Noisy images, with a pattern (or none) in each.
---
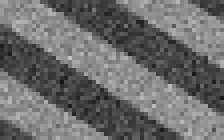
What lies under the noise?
diagonal stripes
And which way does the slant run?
top left to bottom right
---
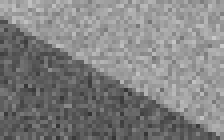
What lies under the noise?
a sharp edge
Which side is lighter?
top right
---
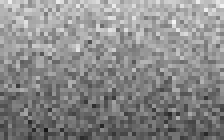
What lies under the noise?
a smooth slope
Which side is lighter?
top
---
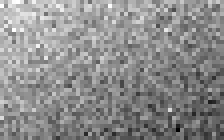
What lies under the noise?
a smooth slope
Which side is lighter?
top left
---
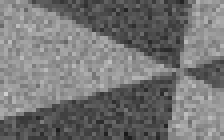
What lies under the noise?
spokes from one point
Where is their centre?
middle right
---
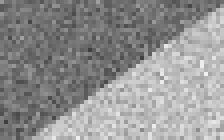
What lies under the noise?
a sharp edge
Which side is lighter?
bottom right
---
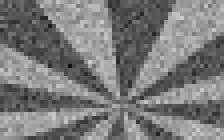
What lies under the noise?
spokes from one point
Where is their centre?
bottom middle
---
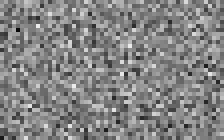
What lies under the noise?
only noise
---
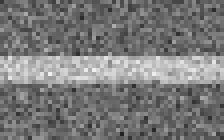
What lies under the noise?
one horizontal stripe
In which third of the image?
middle
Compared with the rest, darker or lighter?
lighter
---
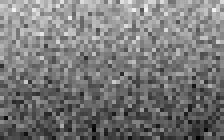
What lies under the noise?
a smooth slope
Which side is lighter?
top
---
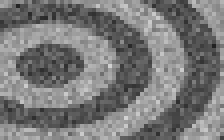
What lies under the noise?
rings round one point
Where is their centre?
middle left
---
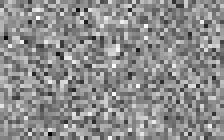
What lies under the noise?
only noise
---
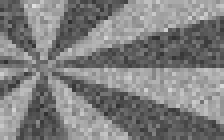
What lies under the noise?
spokes from one point
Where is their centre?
middle left
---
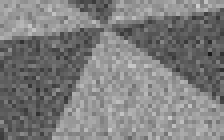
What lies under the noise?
spokes from one point
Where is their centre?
top middle
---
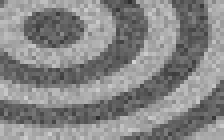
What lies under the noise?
rings round one point
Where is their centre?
top left
